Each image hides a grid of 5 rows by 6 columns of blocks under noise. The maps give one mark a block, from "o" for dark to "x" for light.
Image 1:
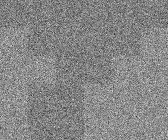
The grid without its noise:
o o o o o o
x o o o o x
x x o o x x
x o o x x x
x o o x x x
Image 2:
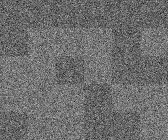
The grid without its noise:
o o o o o o
o x x x o x
x x o x o o
x x x o x x
o x x o o x
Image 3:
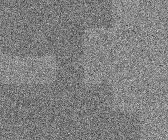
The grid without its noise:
o o o o x x
o o o x x x
x x o x x x
o o o o x x
o o o o o x
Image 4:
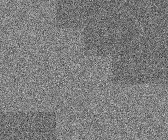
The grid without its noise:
x x o o o o
x x x o o o
x x x x o o
x x x x x x
o o x x x x
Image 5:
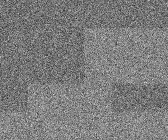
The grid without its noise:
o o o o o o
o o o x x x
o o o x x x
o x x x o o
x x x x x x
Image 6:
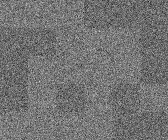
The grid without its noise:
x x x o o o
o o x x x o
o x x x x o
o x o x o x
x x x x o o
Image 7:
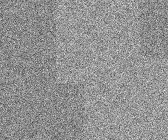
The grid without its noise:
o o x x x o
o o x x x o
o o x x x x
o o o x x x
o o o x x x
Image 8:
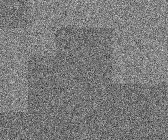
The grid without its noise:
o x x x x x
x x o o x x
x o o o x x
x o o o o o
o o o o o o
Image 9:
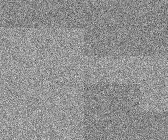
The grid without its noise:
o o o o o o
x x x o o o
x x x x x x
x x x o o x
x x x o o o
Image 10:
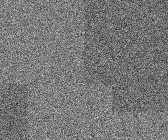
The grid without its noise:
x x x o o o
x x x o o o
x x x o o o
o x x x o o
o x x x x x
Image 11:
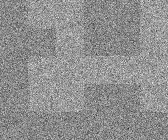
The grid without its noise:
o x x o o x
o o x o o x
o x x x x x
o x x o o x
o o o o o o
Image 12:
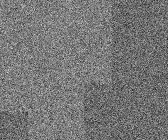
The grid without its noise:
x x x x o o
x x x x o o
x x x x o o
x x x o o o
o x x o o o
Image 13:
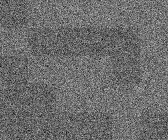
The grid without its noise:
o x x x x x
x o o o o x
o x x x o x
o o x x x x
o o o o x o
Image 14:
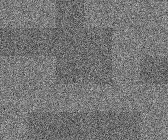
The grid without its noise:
x x o x x x
o o o o x x
x x o o x o
x x x x x x
x o o o o x
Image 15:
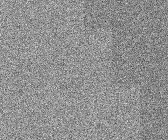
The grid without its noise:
x x x o o o
x x x x o o
x x x x o o
x x x x x o
x x x x x o
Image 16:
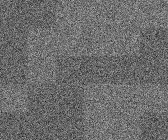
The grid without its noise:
o o x x x x
o x x x x o
o x o o o o
x o o x x x
o o o x x o
